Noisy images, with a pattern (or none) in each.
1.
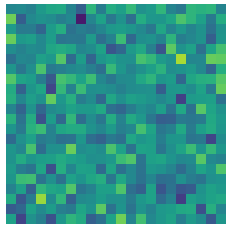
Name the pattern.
only noise
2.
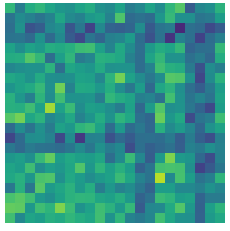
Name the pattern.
bands of rows crossing bands of columns
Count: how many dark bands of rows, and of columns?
2 and 2
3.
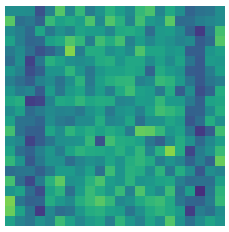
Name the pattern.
bands of columns
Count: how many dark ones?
2
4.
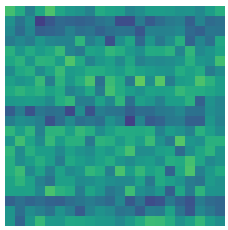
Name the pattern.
bands of rows
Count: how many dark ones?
3
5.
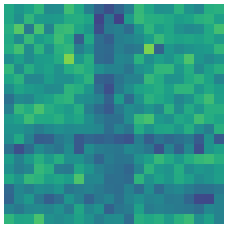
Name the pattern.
bands of rows crossing bands of columns
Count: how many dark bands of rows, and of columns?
2 and 1
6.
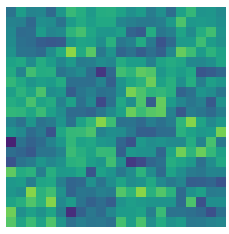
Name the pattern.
a checkerboard
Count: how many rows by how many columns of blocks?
4 by 4
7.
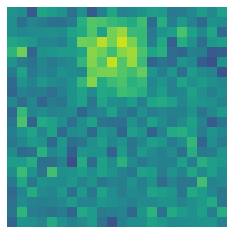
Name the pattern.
one block
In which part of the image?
top middle
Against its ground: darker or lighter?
lighter
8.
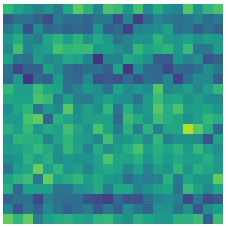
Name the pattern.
bands of rows
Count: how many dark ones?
3
